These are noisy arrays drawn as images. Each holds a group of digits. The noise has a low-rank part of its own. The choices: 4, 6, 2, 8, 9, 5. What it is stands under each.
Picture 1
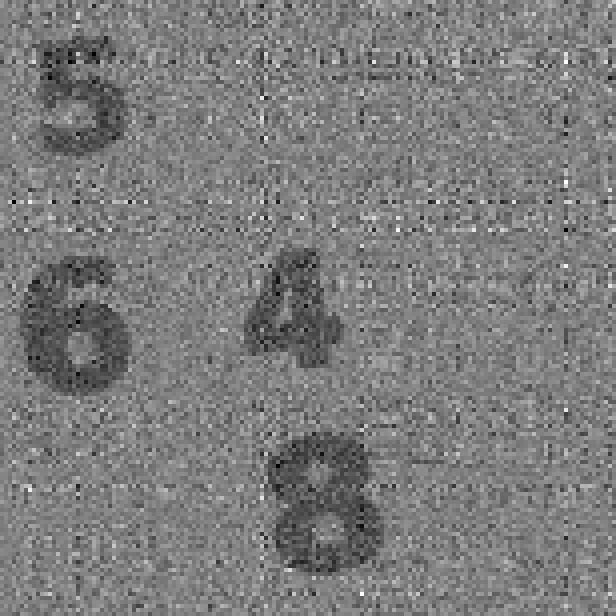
top left: 5; middle left: 6; centre: 4; bottom middle: 8
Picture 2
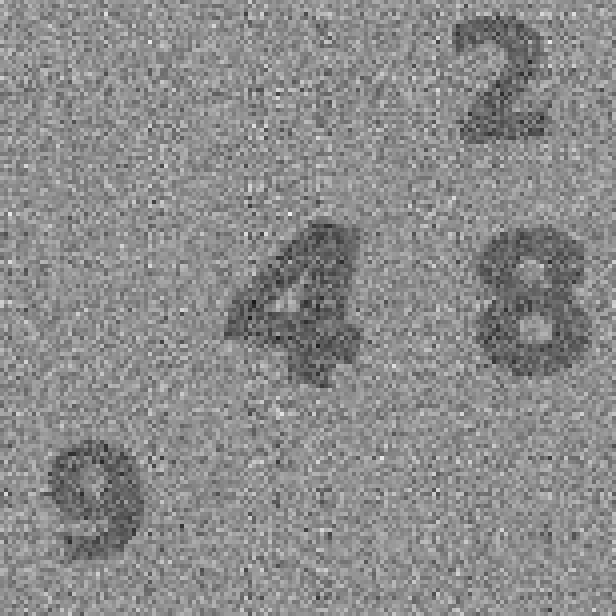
top right: 2; centre: 4; middle right: 8; bottom left: 9
